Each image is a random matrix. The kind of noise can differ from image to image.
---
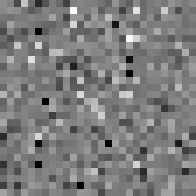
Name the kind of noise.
heavy tails
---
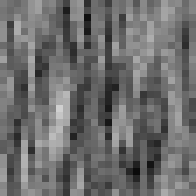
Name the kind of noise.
streaked along the columns
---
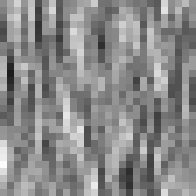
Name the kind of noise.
streaked along the columns
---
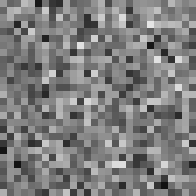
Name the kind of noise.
independent entries
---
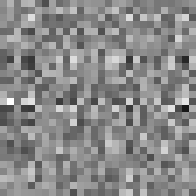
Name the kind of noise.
low rank plus noise
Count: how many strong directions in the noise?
one
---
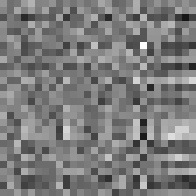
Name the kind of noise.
low rank plus noise
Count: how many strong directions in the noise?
one
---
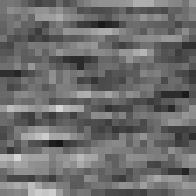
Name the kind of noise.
streaked along the rows
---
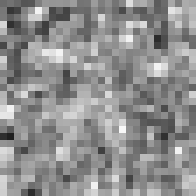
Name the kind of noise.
blotchy
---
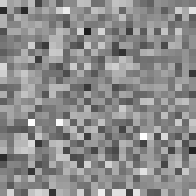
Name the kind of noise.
low rank plus noise
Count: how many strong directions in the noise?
three or four
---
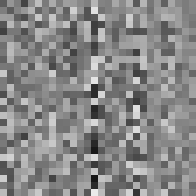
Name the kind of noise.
columns of uneven size
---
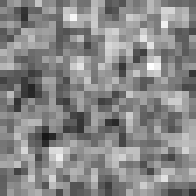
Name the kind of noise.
blotchy
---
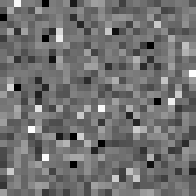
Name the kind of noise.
heavy tails
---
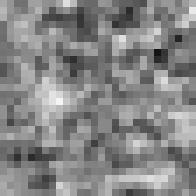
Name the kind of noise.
blotchy
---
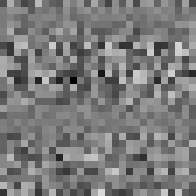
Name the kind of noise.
rows of uneven size
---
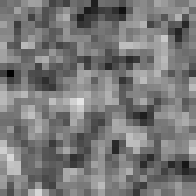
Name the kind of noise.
blotchy
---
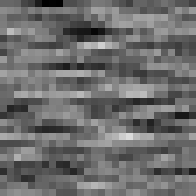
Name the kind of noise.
streaked along the rows
